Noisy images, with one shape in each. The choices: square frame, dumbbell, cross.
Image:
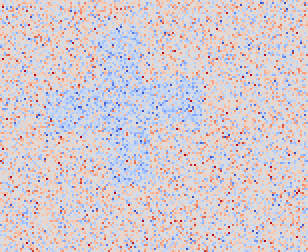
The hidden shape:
cross
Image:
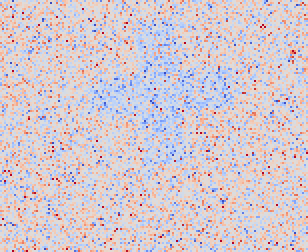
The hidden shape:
cross
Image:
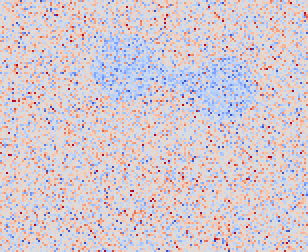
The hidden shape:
dumbbell
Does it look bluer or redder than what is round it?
bluer
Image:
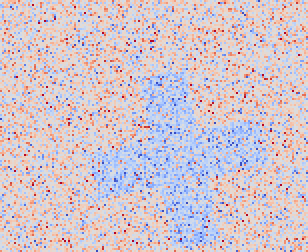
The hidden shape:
cross
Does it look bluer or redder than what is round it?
bluer
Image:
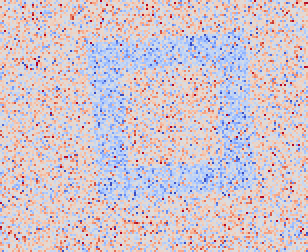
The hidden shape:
square frame
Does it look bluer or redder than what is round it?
bluer
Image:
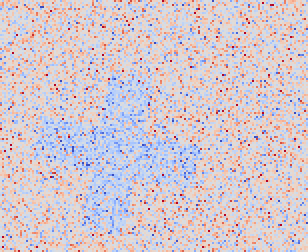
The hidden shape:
cross
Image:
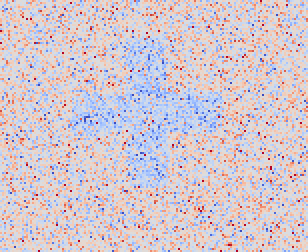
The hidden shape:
cross
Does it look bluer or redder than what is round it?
bluer
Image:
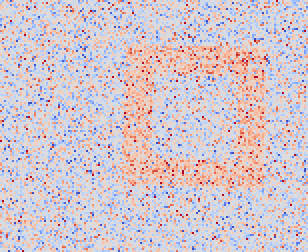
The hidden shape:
square frame
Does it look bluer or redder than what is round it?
redder
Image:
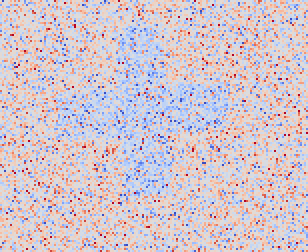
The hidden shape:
cross
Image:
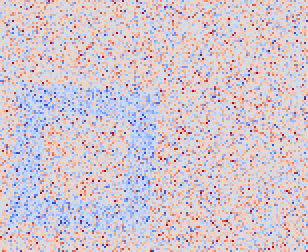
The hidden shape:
square frame
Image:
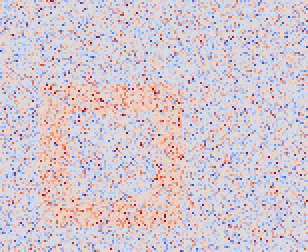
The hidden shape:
square frame
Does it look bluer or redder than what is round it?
redder
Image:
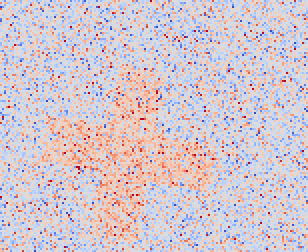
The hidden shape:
cross
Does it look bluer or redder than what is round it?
redder
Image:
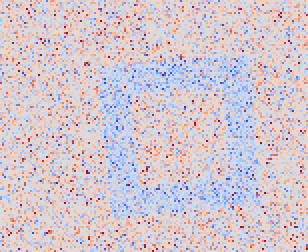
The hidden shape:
square frame
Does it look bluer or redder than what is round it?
bluer
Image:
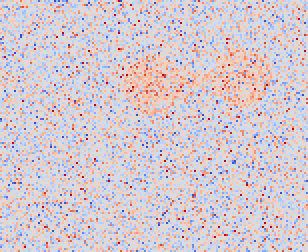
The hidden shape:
dumbbell
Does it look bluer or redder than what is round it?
redder
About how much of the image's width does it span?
half
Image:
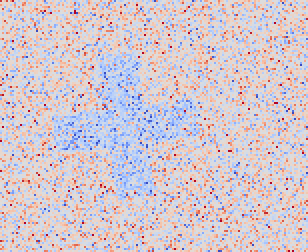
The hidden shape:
cross
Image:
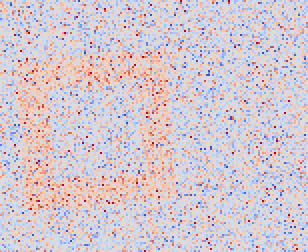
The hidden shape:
square frame
